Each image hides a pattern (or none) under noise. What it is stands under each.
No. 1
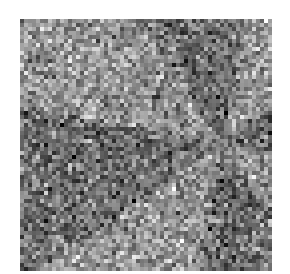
spokes from one point
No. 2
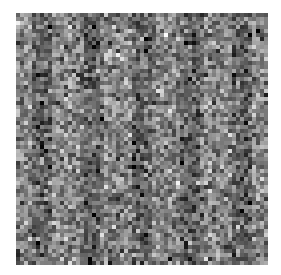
vertical stripes
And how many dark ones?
5
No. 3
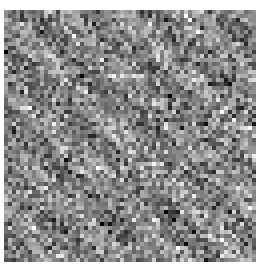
diagonal stripes
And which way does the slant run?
top left to bottom right
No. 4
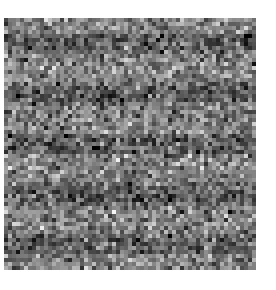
horizontal stripes
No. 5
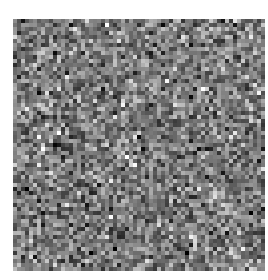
only noise
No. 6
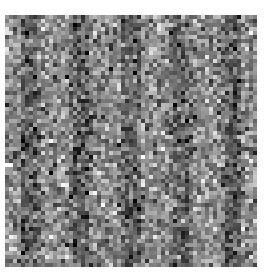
vertical stripes
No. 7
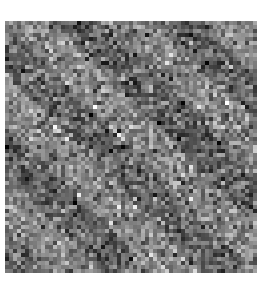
diagonal stripes
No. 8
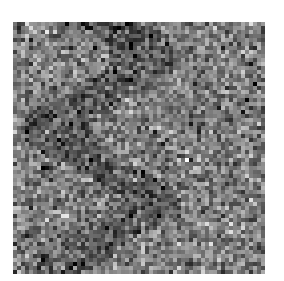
a wavy band
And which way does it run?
top to bottom
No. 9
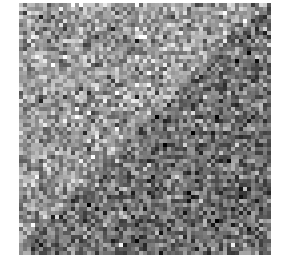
a sharp edge
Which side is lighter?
top left
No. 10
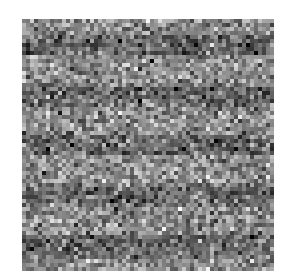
horizontal stripes
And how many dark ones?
5
